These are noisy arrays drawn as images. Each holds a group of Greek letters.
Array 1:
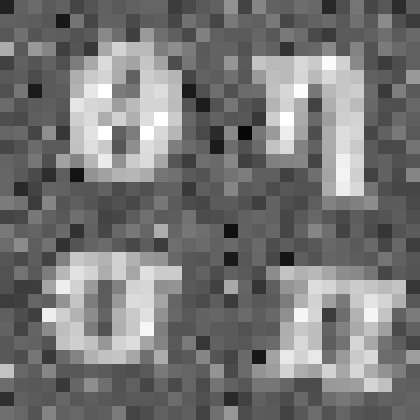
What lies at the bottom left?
sigma
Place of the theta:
top left
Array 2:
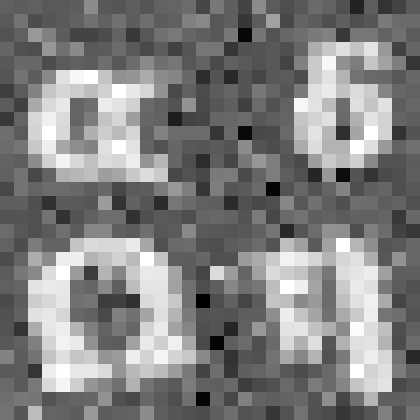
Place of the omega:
bottom left
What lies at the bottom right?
eta
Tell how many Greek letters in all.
4
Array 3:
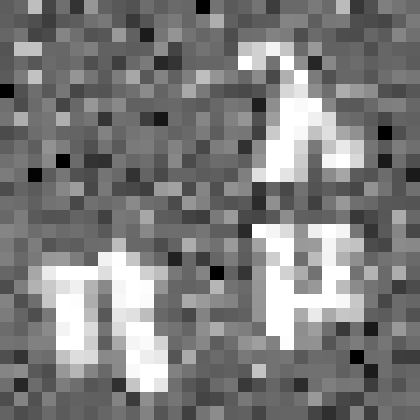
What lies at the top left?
nothing
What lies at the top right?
lambda
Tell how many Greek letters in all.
3
